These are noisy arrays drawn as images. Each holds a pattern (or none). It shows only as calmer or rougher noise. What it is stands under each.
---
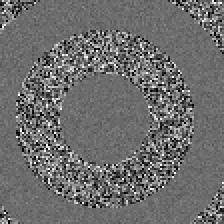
rings round one point
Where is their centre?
centre
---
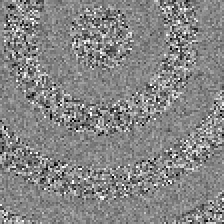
rings round one point
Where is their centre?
top middle
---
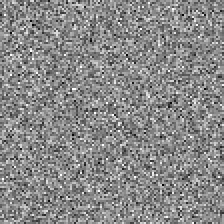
only noise
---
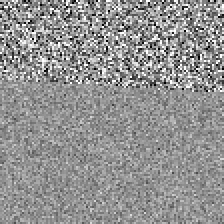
a sharp edge
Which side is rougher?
top
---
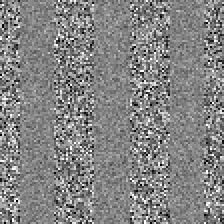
vertical stripes
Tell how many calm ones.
3
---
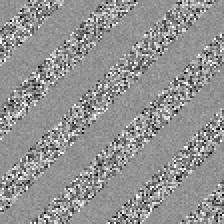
diagonal stripes
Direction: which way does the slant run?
bottom left to top right
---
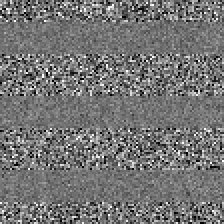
horizontal stripes
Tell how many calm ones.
3
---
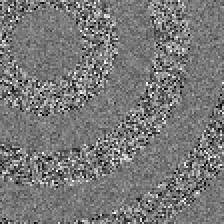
rings round one point
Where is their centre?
top left
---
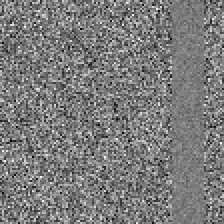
one vertical stripe
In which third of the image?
right
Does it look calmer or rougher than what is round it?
calmer
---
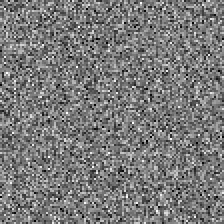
only noise
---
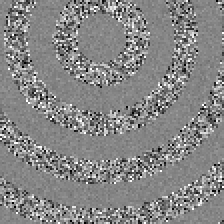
rings round one point
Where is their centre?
top middle
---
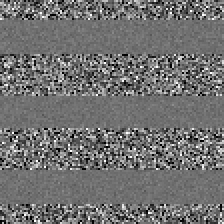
horizontal stripes
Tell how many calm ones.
3
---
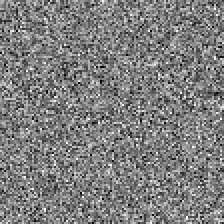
only noise
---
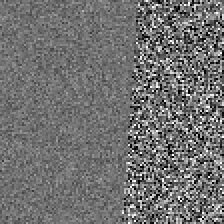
a sharp edge
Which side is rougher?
right
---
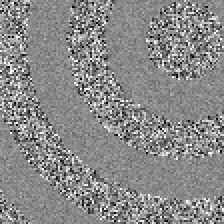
rings round one point
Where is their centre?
top right
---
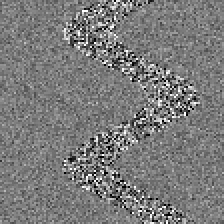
a wavy band
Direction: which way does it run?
top to bottom
